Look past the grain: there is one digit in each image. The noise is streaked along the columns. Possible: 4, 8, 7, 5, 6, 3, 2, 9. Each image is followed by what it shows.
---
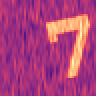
light 7
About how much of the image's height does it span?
two thirds
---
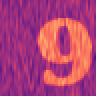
light 9
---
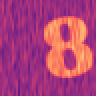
light 8
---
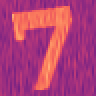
light 7
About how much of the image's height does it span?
nearly all
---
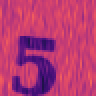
dark 5
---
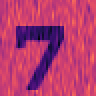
dark 7
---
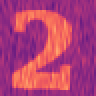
light 2
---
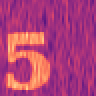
light 5
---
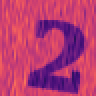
dark 2
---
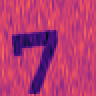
dark 7
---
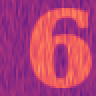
light 6
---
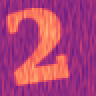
light 2
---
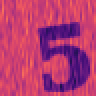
dark 5
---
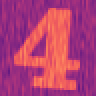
light 4
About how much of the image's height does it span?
nearly all
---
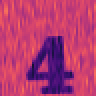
dark 4
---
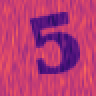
dark 5
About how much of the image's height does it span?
two thirds
